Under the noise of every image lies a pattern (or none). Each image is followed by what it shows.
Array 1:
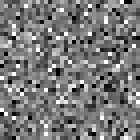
only noise
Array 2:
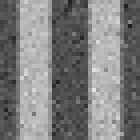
vertical stripes
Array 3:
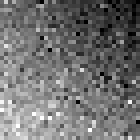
a smooth slope
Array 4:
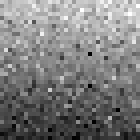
a smooth slope
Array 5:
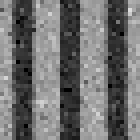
vertical stripes
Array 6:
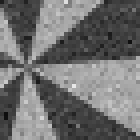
spokes from one point
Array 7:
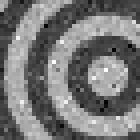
rings round one point
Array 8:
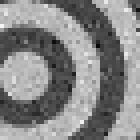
rings round one point
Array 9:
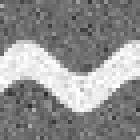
a wavy band
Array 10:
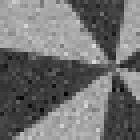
spokes from one point
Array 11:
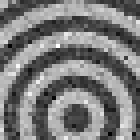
rings round one point
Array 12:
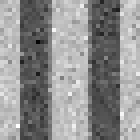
vertical stripes
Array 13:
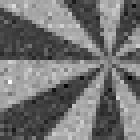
spokes from one point
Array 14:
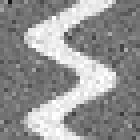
a wavy band
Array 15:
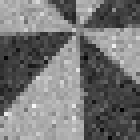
spokes from one point
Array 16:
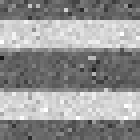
horizontal stripes
